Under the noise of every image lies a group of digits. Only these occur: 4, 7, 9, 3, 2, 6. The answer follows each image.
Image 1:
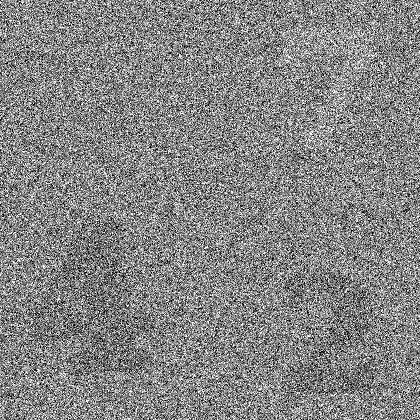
top right: light 7; bottom left: dark 4; bottom right: dark 2
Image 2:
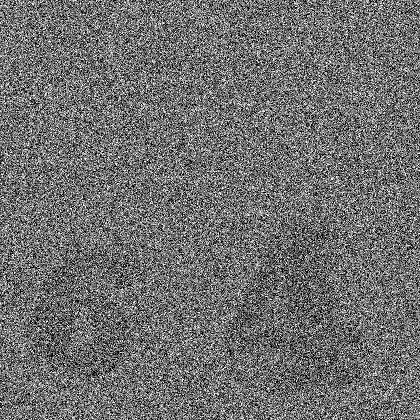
bottom left: dark 6; bottom right: dark 4
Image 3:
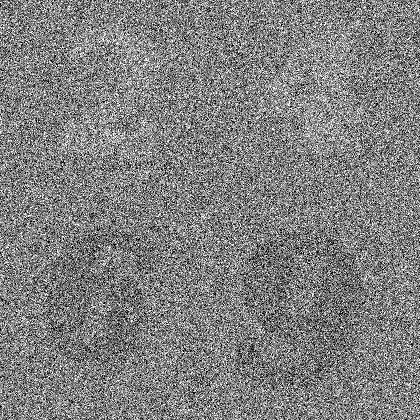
top left: light 2; top right: light 4; bottom left: dark 6; bottom right: dark 9
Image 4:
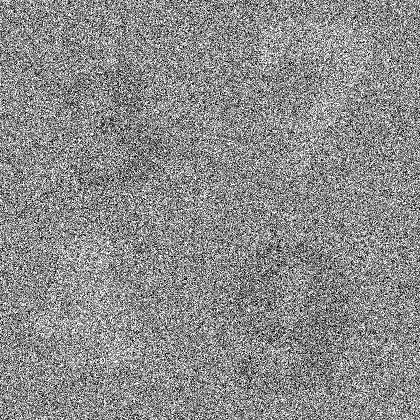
top left: dark 3; top right: light 7; bottom left: light 4; bottom right: dark 9
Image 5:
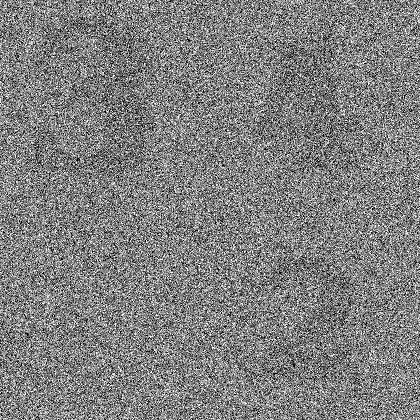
top left: dark 3; top right: dark 4; bottom right: dark 2
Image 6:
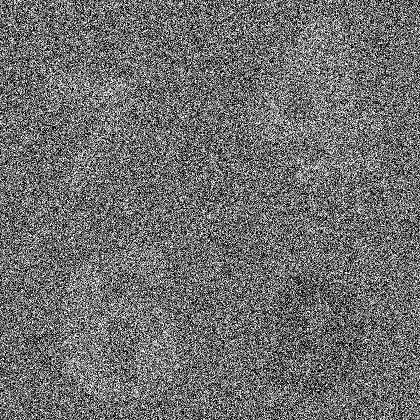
top left: light 7; top right: light 4; bottom left: light 6; bottom right: dark 9
